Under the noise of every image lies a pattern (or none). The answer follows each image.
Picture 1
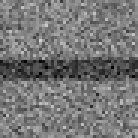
one band of rows
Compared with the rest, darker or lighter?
darker
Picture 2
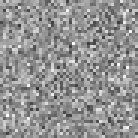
only noise
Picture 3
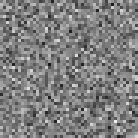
only noise
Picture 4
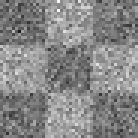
a checkerboard
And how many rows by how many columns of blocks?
3 by 3
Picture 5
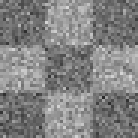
a checkerboard
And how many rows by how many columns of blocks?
3 by 3
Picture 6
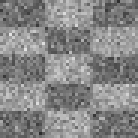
a checkerboard
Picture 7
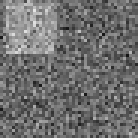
one block
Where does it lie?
top left
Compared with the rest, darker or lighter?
lighter
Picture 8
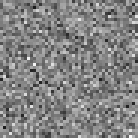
only noise
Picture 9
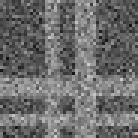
bands of rows crossing bands of columns
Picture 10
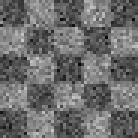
a checkerboard
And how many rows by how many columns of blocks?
5 by 5
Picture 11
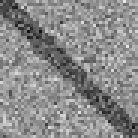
a diagonal band
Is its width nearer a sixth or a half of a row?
a sixth
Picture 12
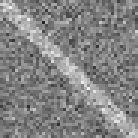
a diagonal band
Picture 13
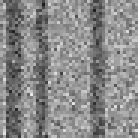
bands of columns
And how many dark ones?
3
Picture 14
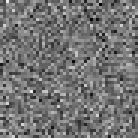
only noise
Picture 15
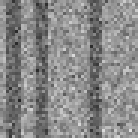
bands of columns
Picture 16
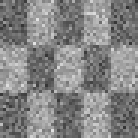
a checkerboard
